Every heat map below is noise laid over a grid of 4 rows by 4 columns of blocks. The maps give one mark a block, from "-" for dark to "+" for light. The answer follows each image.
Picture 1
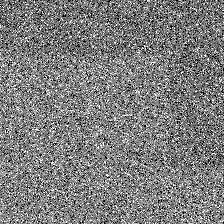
----
+++-
+++-
++++
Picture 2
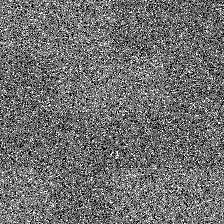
++--
-++-
----
+-++
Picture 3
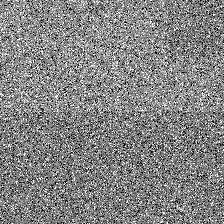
+++-
++++
----
----
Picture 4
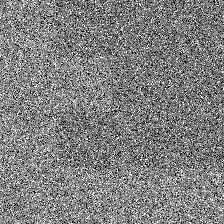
+---
++--
+---
++++
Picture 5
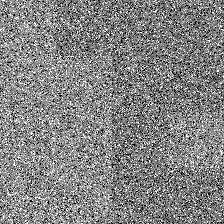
+---
++--
++-+
++--
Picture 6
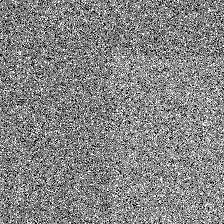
----
--++
--++
--++
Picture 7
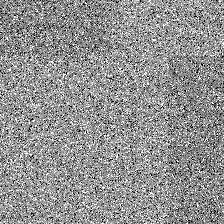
--++
+++-
+++-
+++-
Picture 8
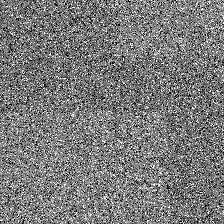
--++
----
+++-
+++-
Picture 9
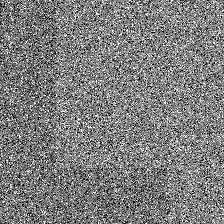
-+++
-+++
-+++
---+
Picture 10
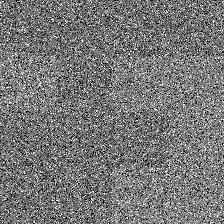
----
+-++
---+
--++
